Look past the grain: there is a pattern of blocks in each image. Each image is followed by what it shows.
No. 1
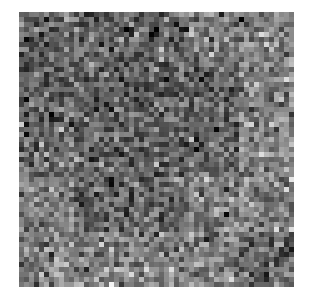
mirrored about the diagonal from the top left
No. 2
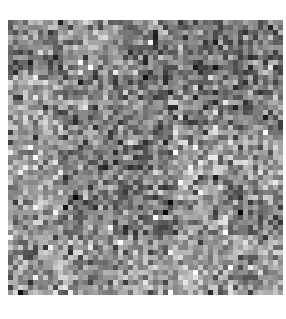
no symmetry
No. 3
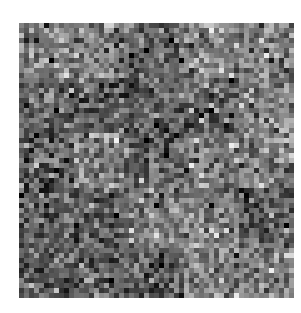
no symmetry
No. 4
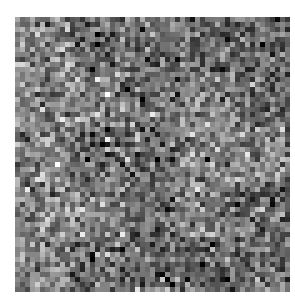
top and bottom mirror each other
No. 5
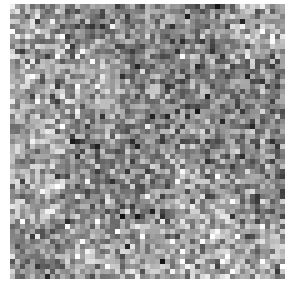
mirrored about the diagonal from the bottom left
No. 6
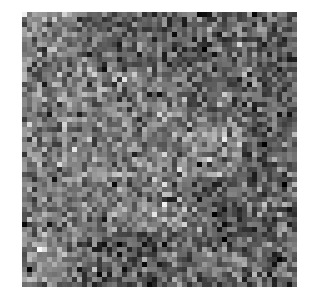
top and bottom mirror each other
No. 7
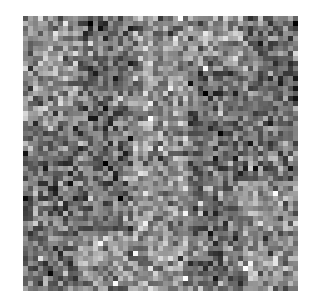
the same after a half turn
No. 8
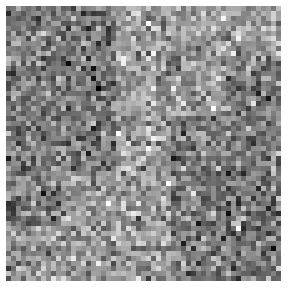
the same after a half turn
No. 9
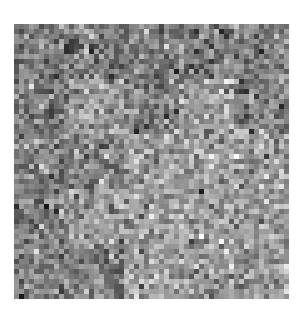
mirrored about the diagonal from the top left
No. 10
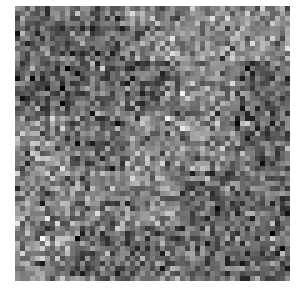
mirrored about the diagonal from the top left
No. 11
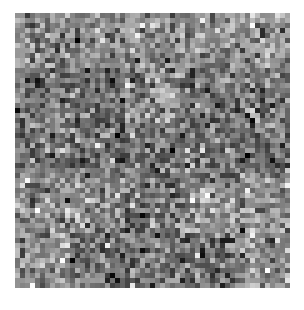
left and right mirror each other
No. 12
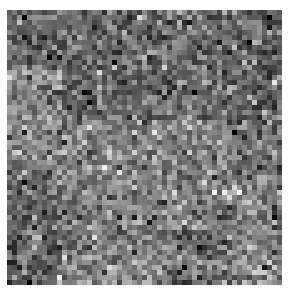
no symmetry
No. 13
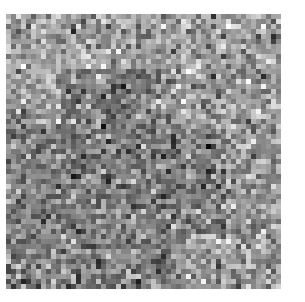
mirrored about the diagonal from the bottom left
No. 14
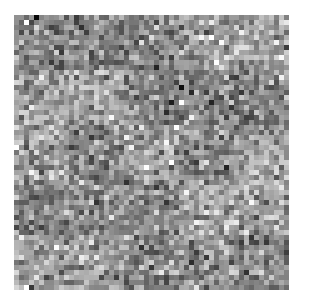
the same after a half turn
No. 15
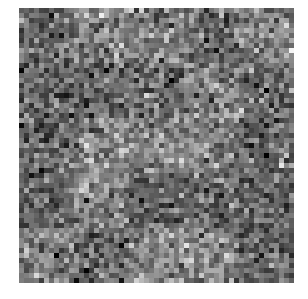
the same after a half turn
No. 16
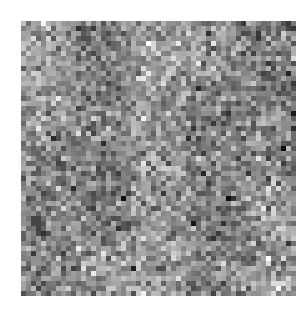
the same after a half turn
